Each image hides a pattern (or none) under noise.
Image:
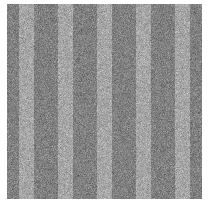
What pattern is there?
vertical stripes
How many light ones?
5
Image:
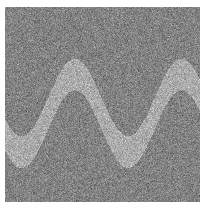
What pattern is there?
a wavy band
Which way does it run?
left to right
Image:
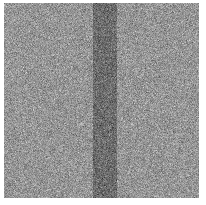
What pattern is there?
one vertical stripe
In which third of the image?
middle
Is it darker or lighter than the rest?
darker
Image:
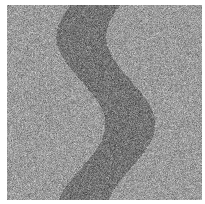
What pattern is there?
a wavy band
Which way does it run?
top to bottom
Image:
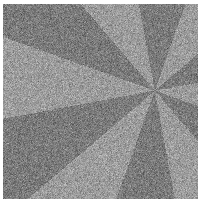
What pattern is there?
spokes from one point
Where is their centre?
middle right
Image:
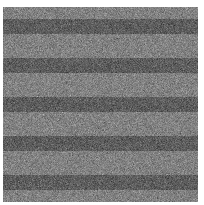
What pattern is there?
horizontal stripes
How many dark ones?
5
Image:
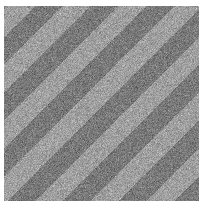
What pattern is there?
diagonal stripes
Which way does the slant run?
bottom left to top right
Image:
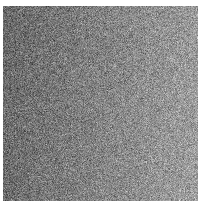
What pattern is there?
a smooth slope
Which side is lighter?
right
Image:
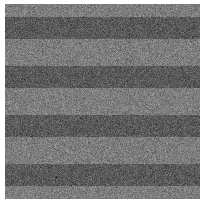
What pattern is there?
horizontal stripes
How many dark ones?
4
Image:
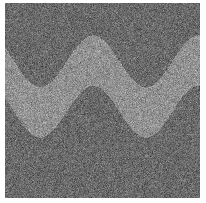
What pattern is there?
a wavy band
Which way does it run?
left to right
